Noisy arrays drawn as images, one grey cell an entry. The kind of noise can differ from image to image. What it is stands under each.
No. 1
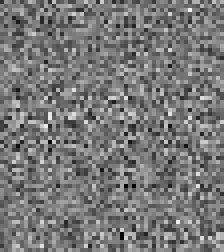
low rank plus noise
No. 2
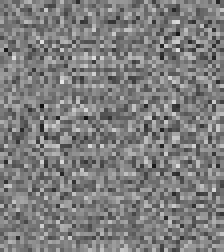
low rank plus noise
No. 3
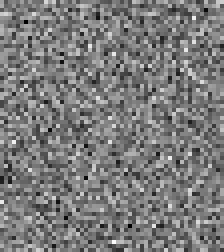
independent entries
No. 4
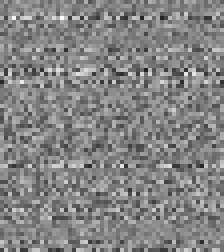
rows of uneven size
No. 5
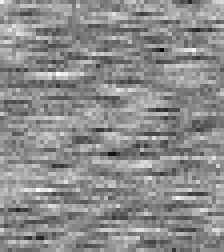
streaked along the rows
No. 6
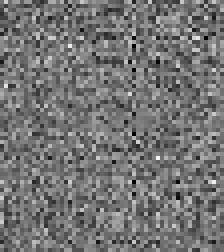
low rank plus noise
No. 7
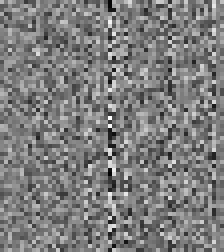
columns of uneven size
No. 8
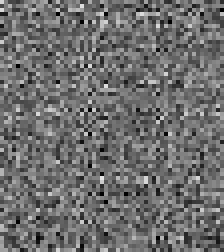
low rank plus noise
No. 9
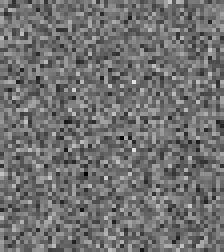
independent entries
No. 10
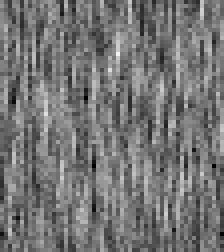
streaked along the columns
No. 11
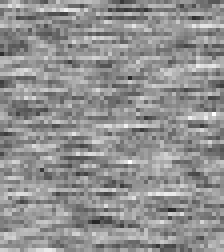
streaked along the rows
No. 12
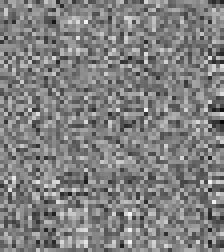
low rank plus noise
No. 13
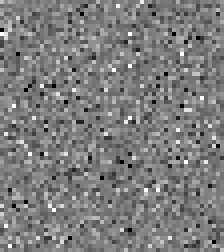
heavy tails
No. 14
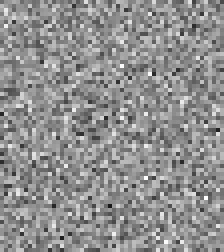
independent entries
